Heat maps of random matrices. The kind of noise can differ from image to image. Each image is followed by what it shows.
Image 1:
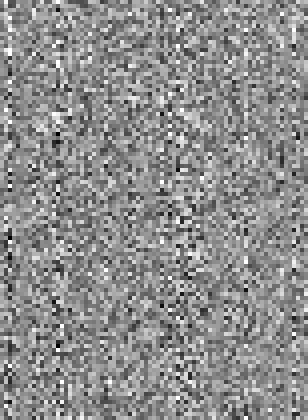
columns of uneven size
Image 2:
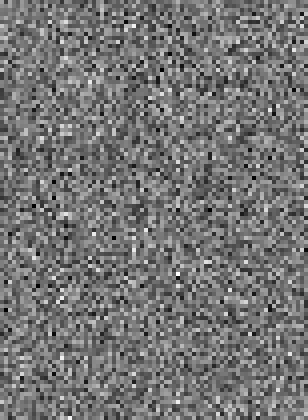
low rank plus noise
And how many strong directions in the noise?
five to eight
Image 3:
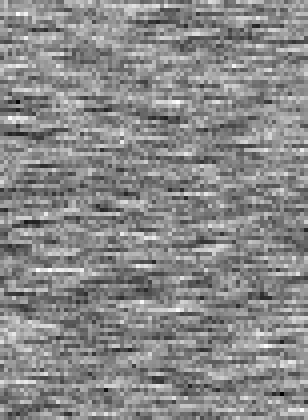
streaked along the rows
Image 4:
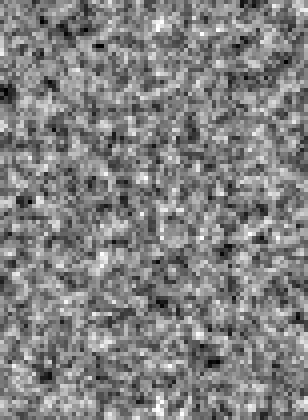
blotchy
